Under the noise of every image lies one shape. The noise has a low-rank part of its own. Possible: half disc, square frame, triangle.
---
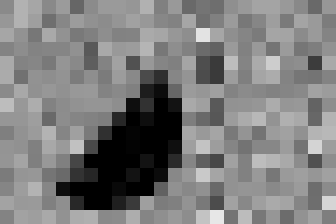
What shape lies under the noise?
half disc
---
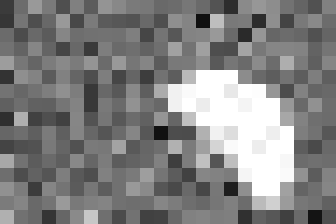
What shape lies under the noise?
half disc
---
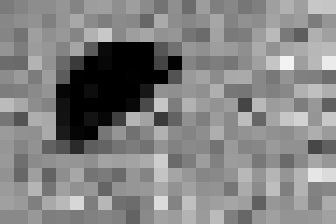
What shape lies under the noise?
half disc
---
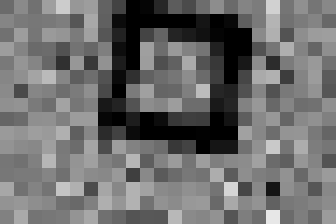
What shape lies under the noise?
square frame
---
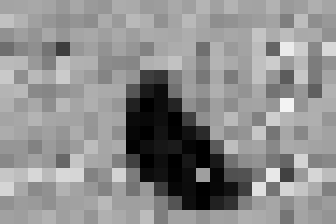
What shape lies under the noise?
half disc
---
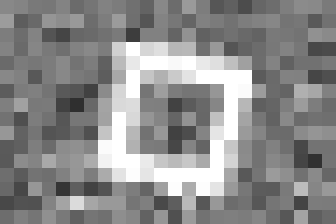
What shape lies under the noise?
square frame
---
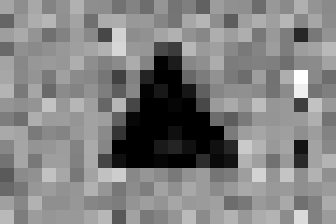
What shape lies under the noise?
triangle
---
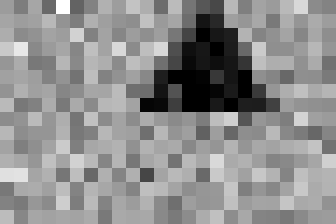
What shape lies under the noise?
triangle
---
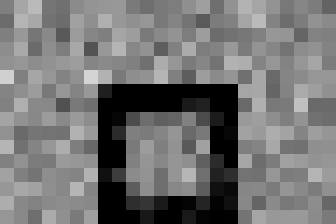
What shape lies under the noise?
square frame
